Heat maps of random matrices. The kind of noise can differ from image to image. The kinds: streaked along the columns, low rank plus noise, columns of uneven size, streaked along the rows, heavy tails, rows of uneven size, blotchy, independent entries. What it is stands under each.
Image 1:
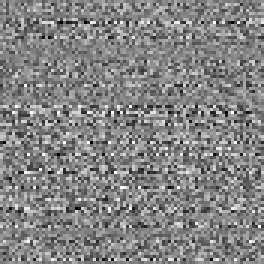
rows of uneven size
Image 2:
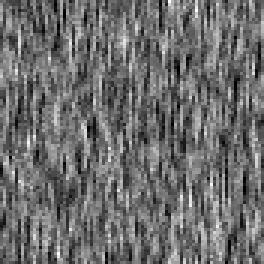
streaked along the columns
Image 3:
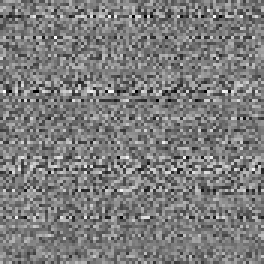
rows of uneven size
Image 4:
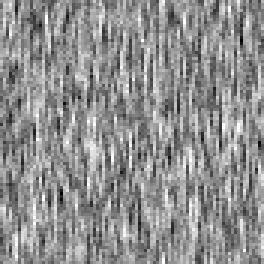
streaked along the columns
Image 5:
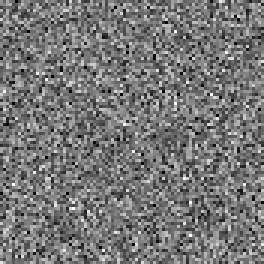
independent entries
